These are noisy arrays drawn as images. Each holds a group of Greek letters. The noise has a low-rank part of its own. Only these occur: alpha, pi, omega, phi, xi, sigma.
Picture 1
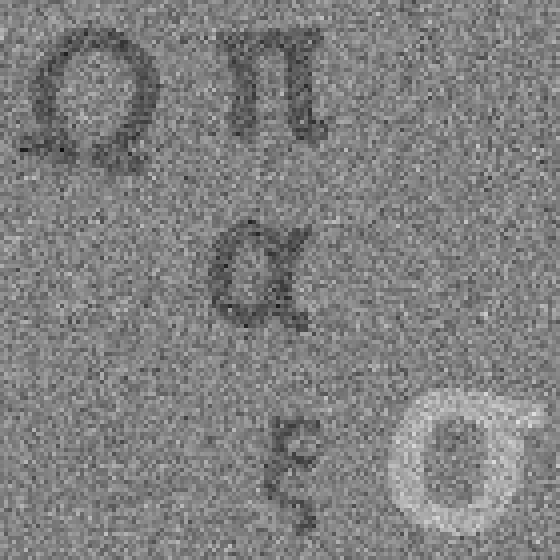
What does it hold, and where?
top left: dark omega; top middle: dark pi; centre: dark alpha; bottom middle: dark xi; bottom right: light sigma
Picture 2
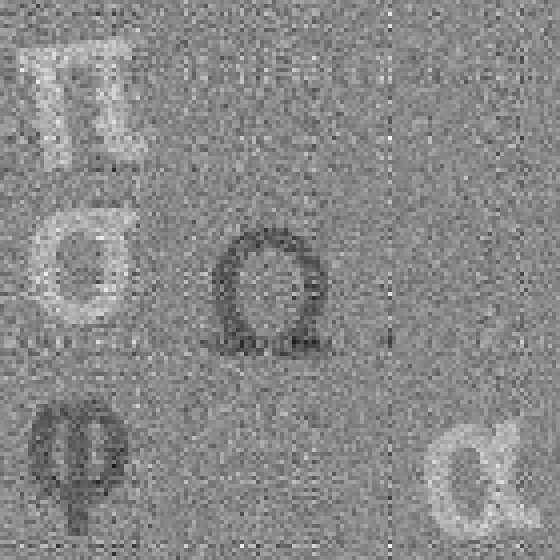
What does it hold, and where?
top left: light pi; middle left: light sigma; centre: dark omega; bottom left: dark phi; bottom right: light alpha
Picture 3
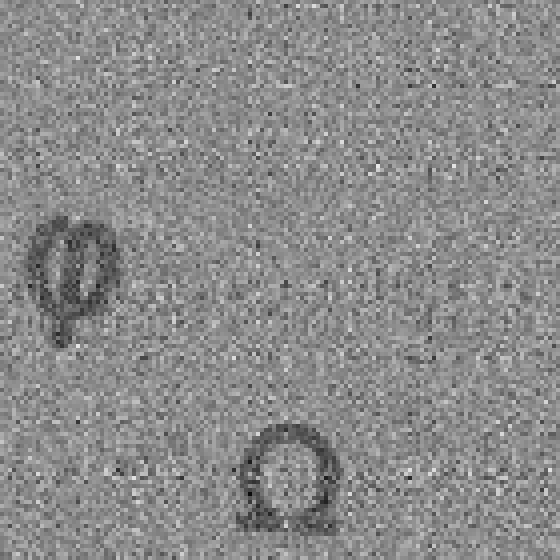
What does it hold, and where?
middle left: dark phi; bottom middle: dark omega
